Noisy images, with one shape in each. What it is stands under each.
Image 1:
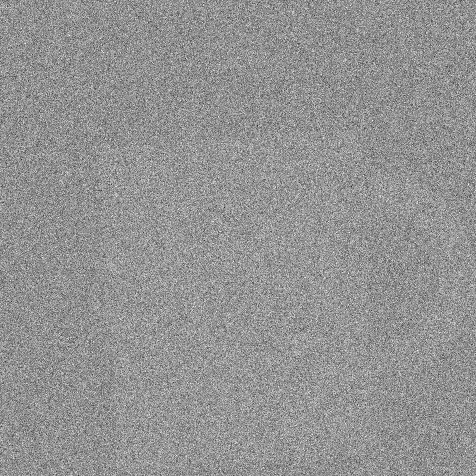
cup
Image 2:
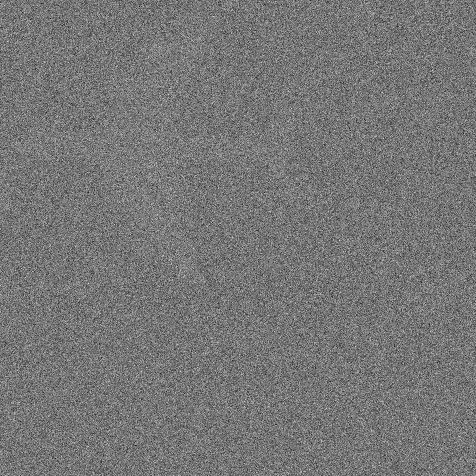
airplane
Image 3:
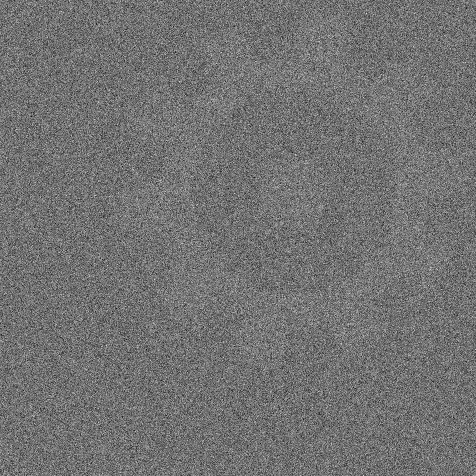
gear
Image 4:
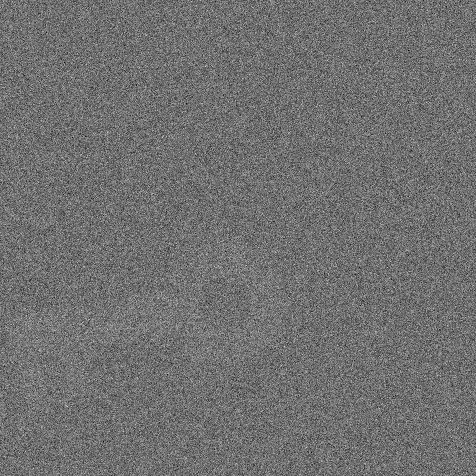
key
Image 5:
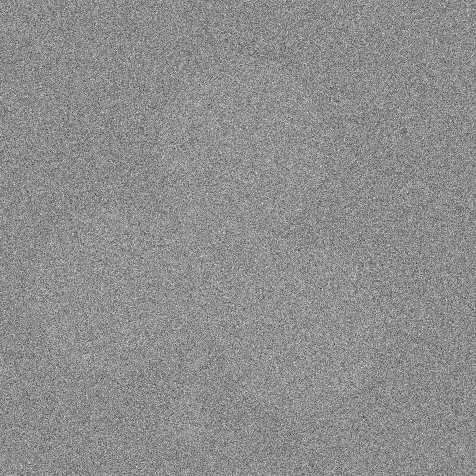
club
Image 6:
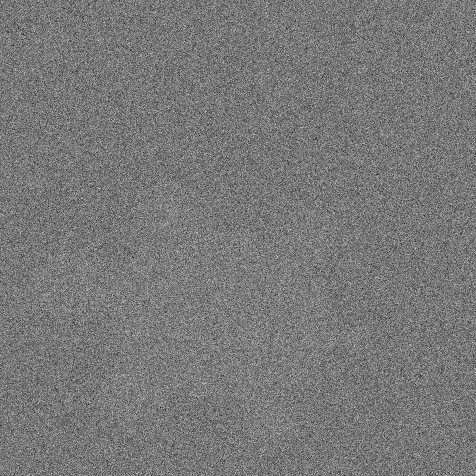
turtle
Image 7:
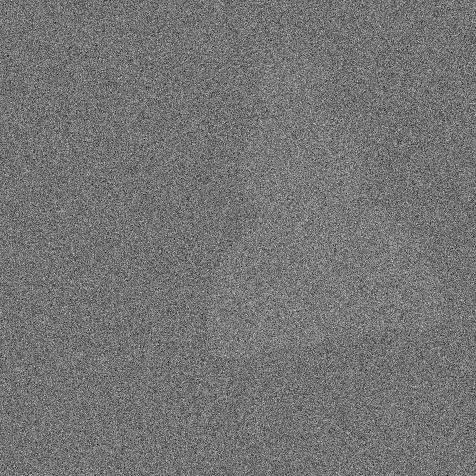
chess pawn
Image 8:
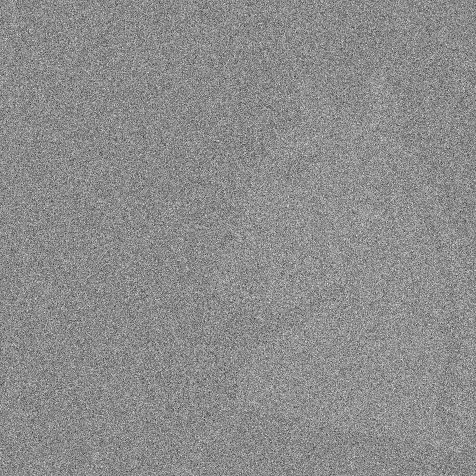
chess knight
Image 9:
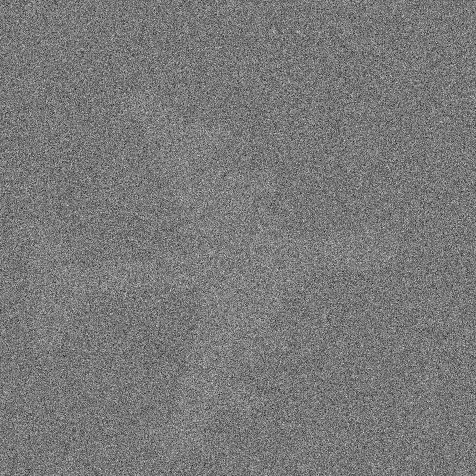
airplane
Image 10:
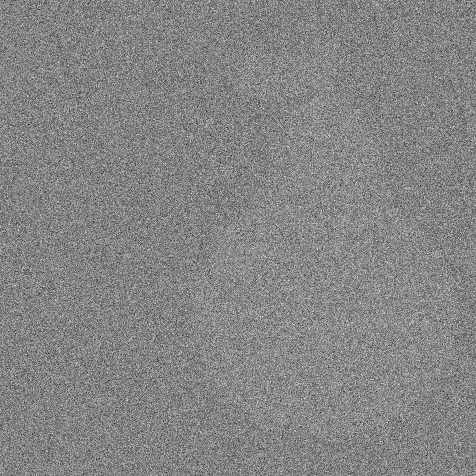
pear
